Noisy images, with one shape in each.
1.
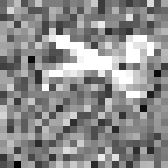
pair of scissors
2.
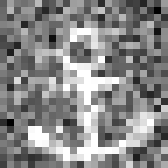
anchor
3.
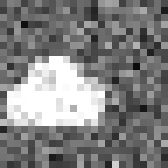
cloud
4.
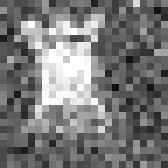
chess rook
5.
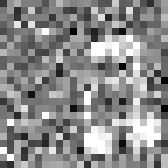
pair of musical notes
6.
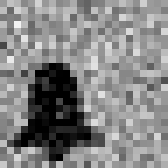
bell
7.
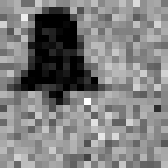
bell
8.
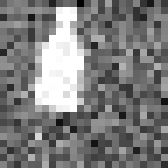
bottle
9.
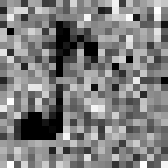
musical note
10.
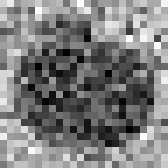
apple
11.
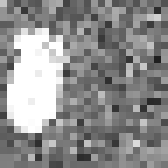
footprint
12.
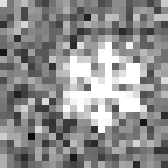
snowflake
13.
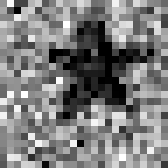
star
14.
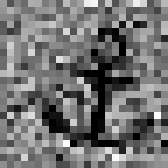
anchor
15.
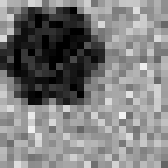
flower
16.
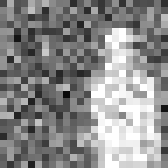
bottle
